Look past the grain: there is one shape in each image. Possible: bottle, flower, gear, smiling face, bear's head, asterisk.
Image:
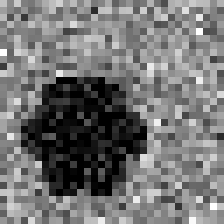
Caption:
dark flower
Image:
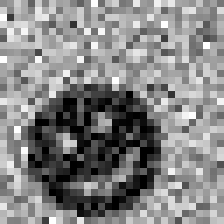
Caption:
dark smiling face
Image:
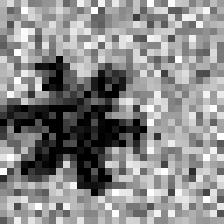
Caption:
dark asterisk
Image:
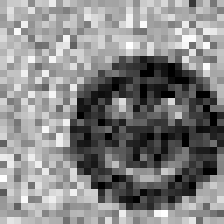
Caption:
dark smiling face
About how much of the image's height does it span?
two thirds
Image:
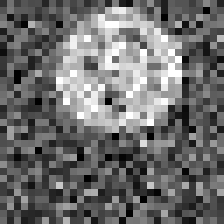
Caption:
light smiling face
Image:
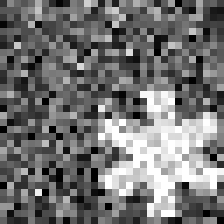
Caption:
light asterisk
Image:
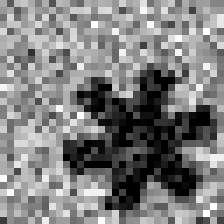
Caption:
dark asterisk
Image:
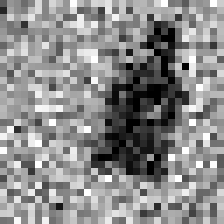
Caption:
dark bottle
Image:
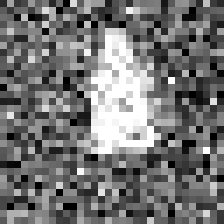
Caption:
light bottle
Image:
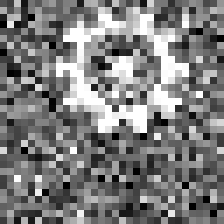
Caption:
light gear
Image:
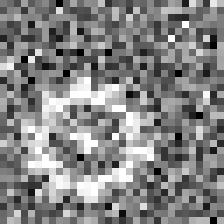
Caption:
light gear
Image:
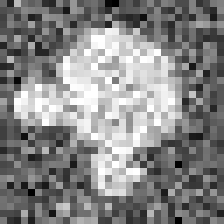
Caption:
light bear's head
